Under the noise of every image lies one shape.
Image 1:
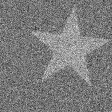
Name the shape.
star
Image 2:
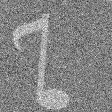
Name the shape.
musical note
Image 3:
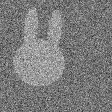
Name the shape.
rabbit's head
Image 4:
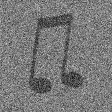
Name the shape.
pair of musical notes
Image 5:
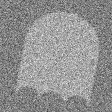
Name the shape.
ghost
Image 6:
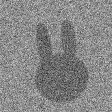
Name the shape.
rabbit's head
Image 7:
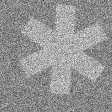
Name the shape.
asterisk
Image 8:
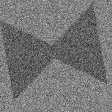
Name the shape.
bow tie
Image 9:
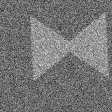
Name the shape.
bow tie
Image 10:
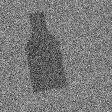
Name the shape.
bottle
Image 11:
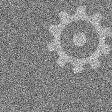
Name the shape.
gear
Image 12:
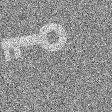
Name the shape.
key
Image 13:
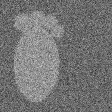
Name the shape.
footprint
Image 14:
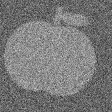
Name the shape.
apple
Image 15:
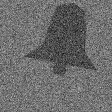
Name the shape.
bell
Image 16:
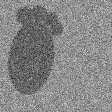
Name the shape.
footprint
